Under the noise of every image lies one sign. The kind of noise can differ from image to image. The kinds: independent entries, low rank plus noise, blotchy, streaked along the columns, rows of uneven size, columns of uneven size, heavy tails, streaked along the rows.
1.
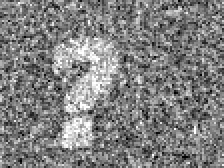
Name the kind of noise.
blotchy
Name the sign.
question mark
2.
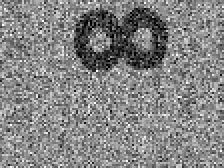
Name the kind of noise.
low rank plus noise
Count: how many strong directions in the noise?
three or four
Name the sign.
infinity sign
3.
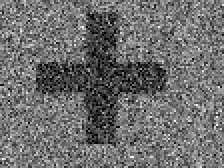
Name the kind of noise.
independent entries
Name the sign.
plus sign
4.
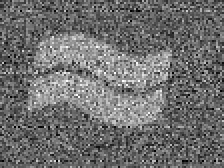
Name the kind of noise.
rows of uneven size
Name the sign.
approximately sign
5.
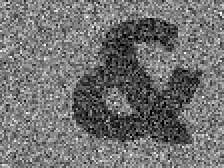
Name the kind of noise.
independent entries
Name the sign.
ampersand
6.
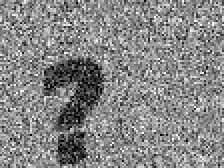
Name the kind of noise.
low rank plus noise
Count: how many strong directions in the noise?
five to eight
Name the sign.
question mark
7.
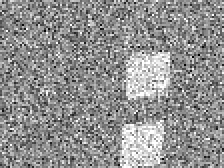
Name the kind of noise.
independent entries
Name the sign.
colon
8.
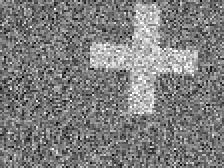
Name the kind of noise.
low rank plus noise
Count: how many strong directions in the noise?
two
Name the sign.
plus sign
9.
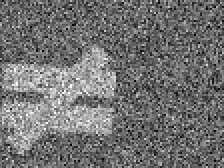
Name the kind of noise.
independent entries
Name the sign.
not-equal sign
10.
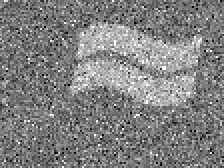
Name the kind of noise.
heavy tails
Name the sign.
approximately sign
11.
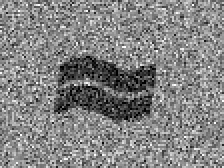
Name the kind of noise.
independent entries
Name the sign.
approximately sign
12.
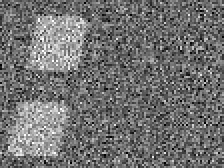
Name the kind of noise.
low rank plus noise
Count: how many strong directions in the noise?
three or four
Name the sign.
colon
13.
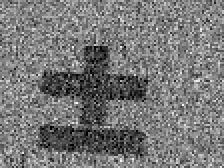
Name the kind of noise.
low rank plus noise
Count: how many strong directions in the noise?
two
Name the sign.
plus-minus sign
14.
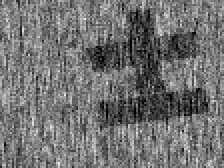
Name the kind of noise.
streaked along the columns
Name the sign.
plus-minus sign
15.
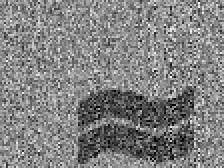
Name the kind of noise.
columns of uneven size
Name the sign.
approximately sign
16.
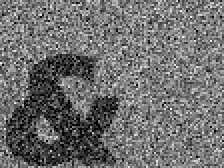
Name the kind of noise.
independent entries
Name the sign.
ampersand
